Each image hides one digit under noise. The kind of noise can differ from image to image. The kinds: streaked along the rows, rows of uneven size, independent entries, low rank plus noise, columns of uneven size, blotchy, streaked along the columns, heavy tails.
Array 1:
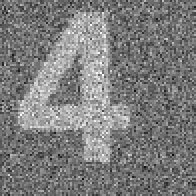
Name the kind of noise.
low rank plus noise
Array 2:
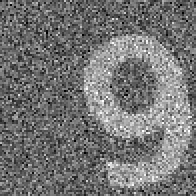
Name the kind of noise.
independent entries
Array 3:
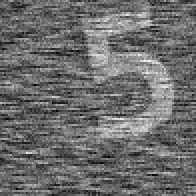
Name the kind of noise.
streaked along the rows
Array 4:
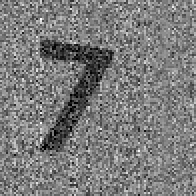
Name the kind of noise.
columns of uneven size
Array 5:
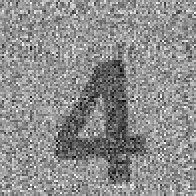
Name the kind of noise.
low rank plus noise
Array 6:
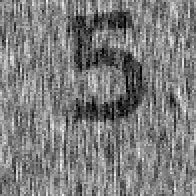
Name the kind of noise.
streaked along the columns
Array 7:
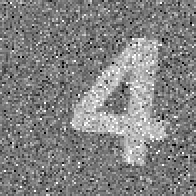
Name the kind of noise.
heavy tails
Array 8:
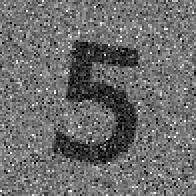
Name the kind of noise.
heavy tails
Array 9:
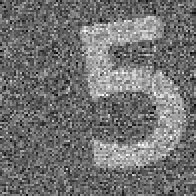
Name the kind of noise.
low rank plus noise
